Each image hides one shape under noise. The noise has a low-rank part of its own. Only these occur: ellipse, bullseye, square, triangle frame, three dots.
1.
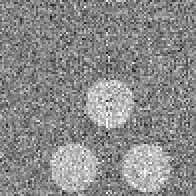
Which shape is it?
three dots
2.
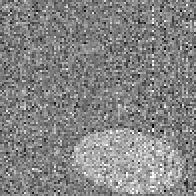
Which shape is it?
ellipse
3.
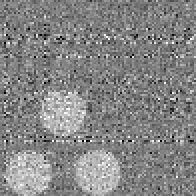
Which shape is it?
three dots
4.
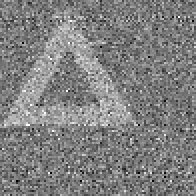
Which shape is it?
triangle frame
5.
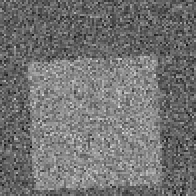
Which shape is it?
square
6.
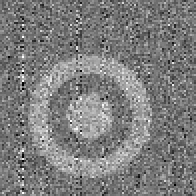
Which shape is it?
bullseye
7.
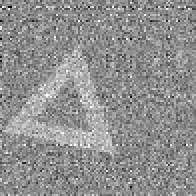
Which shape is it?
triangle frame
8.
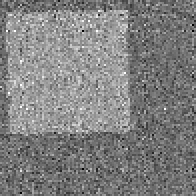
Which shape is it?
square
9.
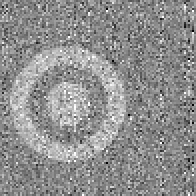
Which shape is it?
bullseye
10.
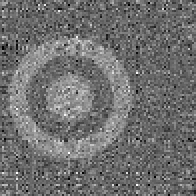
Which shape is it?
bullseye
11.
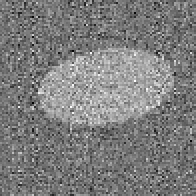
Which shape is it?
ellipse
